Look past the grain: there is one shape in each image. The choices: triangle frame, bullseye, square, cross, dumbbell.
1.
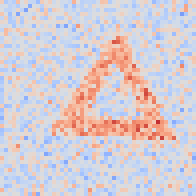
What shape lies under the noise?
triangle frame
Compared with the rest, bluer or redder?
redder
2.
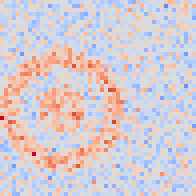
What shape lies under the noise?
bullseye
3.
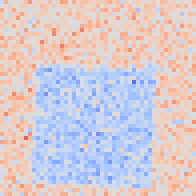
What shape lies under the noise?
square
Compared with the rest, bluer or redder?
bluer
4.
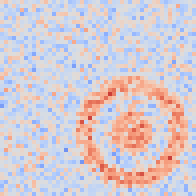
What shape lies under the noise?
bullseye
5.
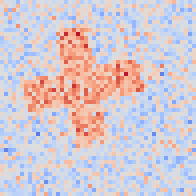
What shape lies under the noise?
cross
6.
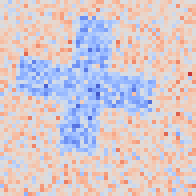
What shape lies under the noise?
cross
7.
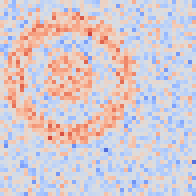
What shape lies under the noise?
bullseye
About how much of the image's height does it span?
two thirds
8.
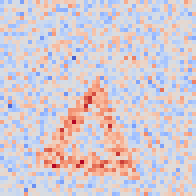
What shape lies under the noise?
triangle frame
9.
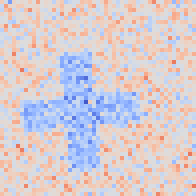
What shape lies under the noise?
cross
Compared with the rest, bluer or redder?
bluer
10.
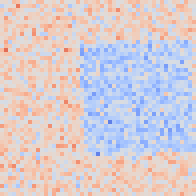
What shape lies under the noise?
square
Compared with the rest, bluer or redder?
bluer
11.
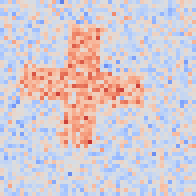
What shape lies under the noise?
cross
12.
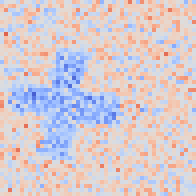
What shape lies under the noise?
cross
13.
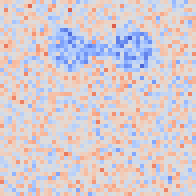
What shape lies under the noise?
dumbbell
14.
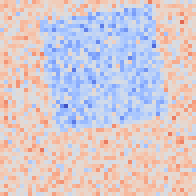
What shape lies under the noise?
square
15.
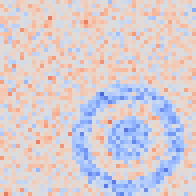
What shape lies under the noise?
bullseye
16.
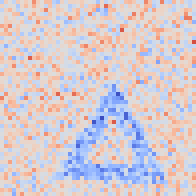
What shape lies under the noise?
triangle frame
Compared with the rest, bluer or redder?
bluer
